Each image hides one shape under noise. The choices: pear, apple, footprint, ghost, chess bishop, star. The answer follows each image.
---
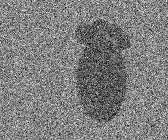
footprint
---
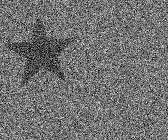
star
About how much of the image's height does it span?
half
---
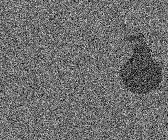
pear
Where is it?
middle right
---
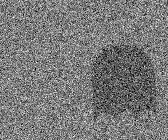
ghost
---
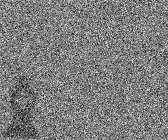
chess bishop
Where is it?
bottom left
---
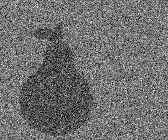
pear
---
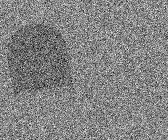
ghost
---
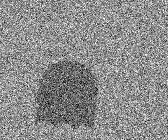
ghost
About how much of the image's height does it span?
half
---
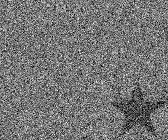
star
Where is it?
bottom right
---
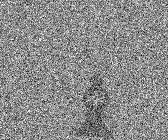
chess bishop
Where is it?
bottom middle
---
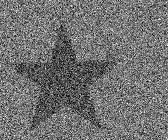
star
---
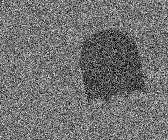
ghost
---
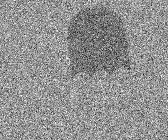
ghost
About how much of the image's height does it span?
half
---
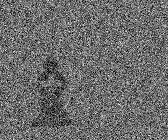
chess bishop
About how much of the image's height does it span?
half
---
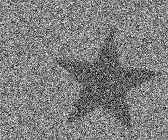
star
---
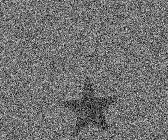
star
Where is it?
bottom middle
